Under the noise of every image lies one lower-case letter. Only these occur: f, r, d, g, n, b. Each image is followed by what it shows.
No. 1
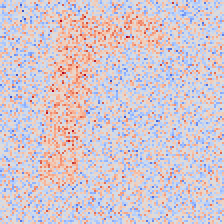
r
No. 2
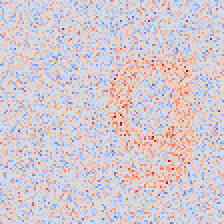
g
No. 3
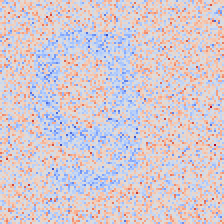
g
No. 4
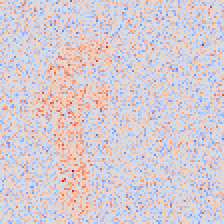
f
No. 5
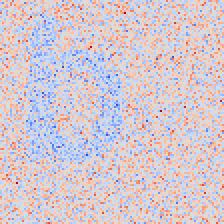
b
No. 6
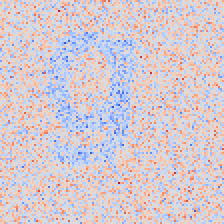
g
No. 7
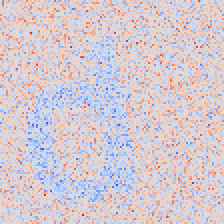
d
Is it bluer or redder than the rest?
bluer
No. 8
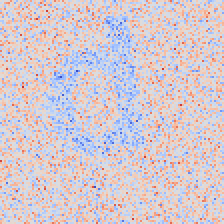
d
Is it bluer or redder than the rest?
bluer
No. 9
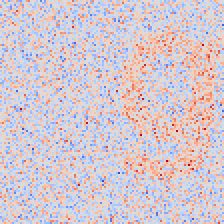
g
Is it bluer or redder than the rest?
redder
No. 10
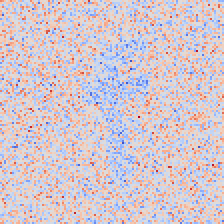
f
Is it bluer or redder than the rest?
bluer
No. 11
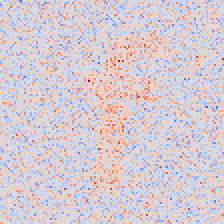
f
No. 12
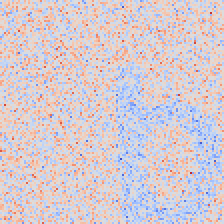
b
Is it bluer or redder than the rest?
bluer
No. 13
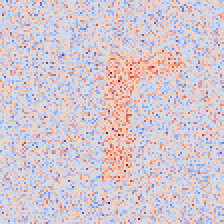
r
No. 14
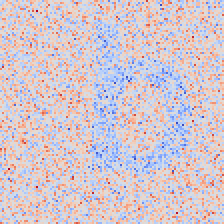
b
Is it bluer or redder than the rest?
bluer
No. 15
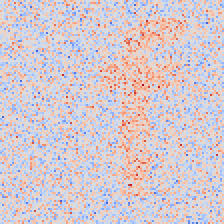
f
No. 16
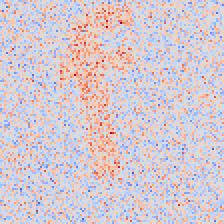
f
